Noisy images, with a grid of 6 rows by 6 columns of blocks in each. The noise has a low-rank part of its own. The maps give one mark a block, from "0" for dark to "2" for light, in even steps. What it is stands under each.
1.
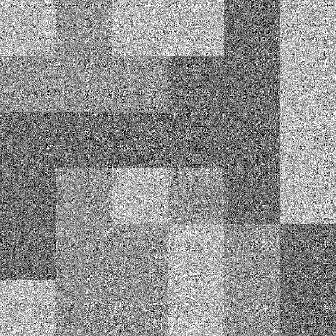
2 1 2 2 0 2
1 1 1 0 0 2
0 0 0 0 0 2
0 1 2 1 0 2
0 1 1 2 1 0
2 1 1 2 1 0
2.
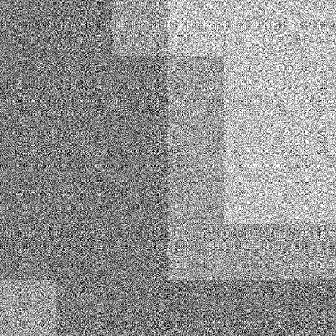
0 0 1 2 2 2
0 0 0 1 2 2
0 0 0 1 2 2
0 0 0 1 2 2
0 0 0 1 1 1
1 0 0 0 0 0
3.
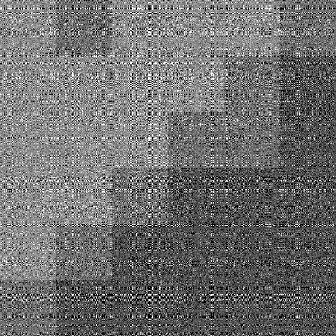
2 1 2 2 2 1
2 2 2 2 1 0
2 2 2 1 1 0
2 2 1 0 0 0
2 1 0 0 0 0
1 0 0 0 0 0
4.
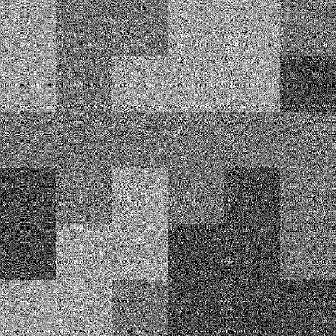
2 1 1 2 2 1
2 1 2 2 2 0
1 1 1 1 1 1
0 1 2 1 0 1
0 2 2 0 0 1
2 2 1 0 0 0
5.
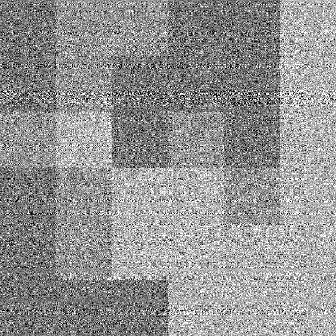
0 1 1 0 0 2
0 1 0 0 0 2
1 2 0 1 0 2
0 1 2 2 1 2
0 1 2 2 2 2
0 0 0 2 2 2
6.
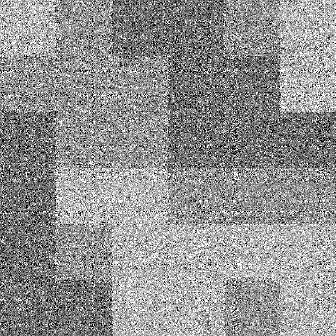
2 1 0 0 1 2
1 1 1 0 0 2
0 1 1 0 0 0
0 2 2 1 1 1
0 1 2 2 2 2
0 0 2 2 1 2
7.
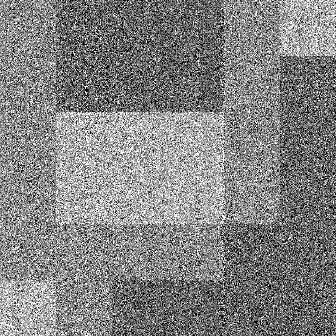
1 0 0 0 1 2
1 0 0 0 1 0
1 2 2 2 1 0
1 2 2 2 1 0
1 1 1 1 0 0
2 1 0 0 0 0
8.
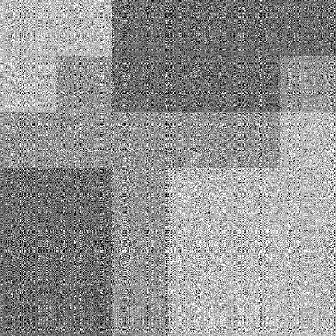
2 2 0 0 0 0
2 1 0 0 0 1
1 1 1 1 1 2
0 0 1 2 2 2
0 0 1 2 2 2
0 0 1 2 2 2
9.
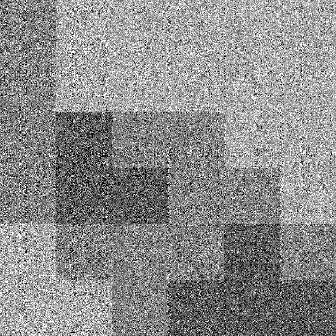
1 2 2 2 2 2
1 2 2 2 2 2
1 0 1 1 2 2
1 0 0 1 1 2
2 1 1 1 0 1
2 2 1 0 0 0
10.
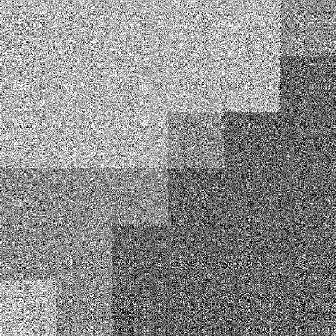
2 2 2 2 2 1
2 2 2 2 2 0
2 2 2 1 0 0
1 1 1 0 0 0
1 1 0 0 0 0
2 1 0 0 0 0
